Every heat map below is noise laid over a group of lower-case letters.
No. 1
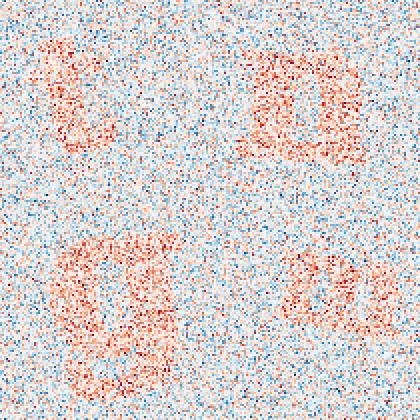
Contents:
top left: red t; top right: red n; bottom left: red g; bottom right: red m
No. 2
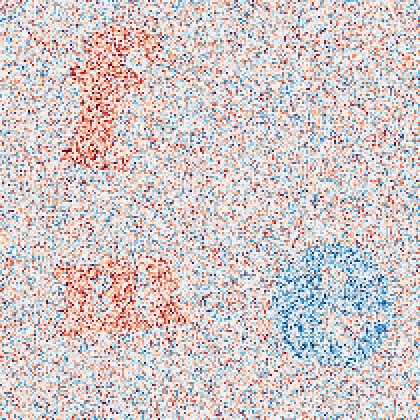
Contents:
top left: red f; bottom left: red m; bottom right: blue e
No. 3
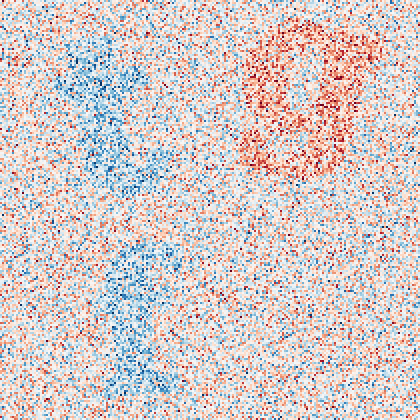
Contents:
top left: blue t; top right: red g; bottom left: blue f
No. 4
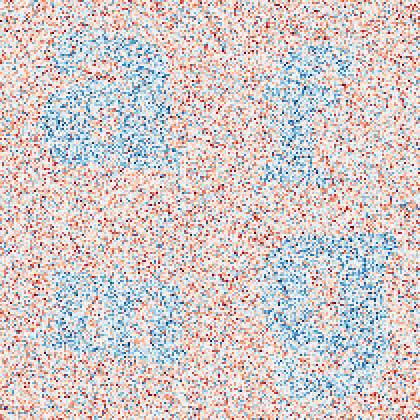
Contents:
top left: blue a; top right: blue f; bottom left: blue m; bottom right: blue g
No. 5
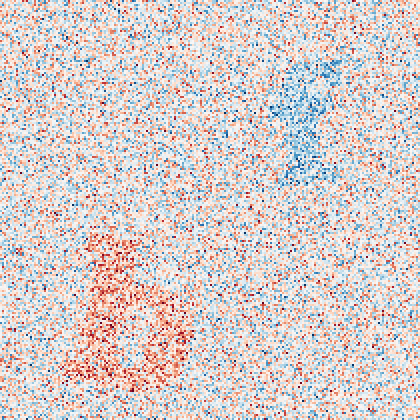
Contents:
top right: blue f; bottom left: red b
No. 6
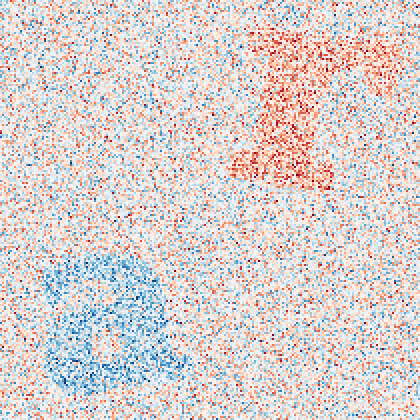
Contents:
top right: red r; bottom left: blue a
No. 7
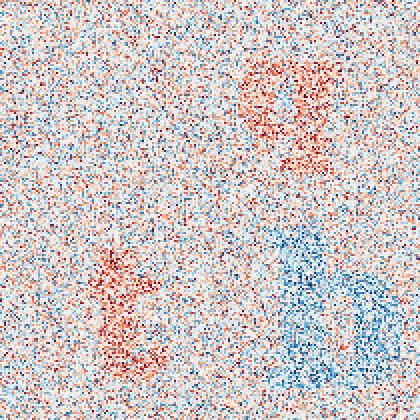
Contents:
top right: red q; bottom left: red t; bottom right: blue b
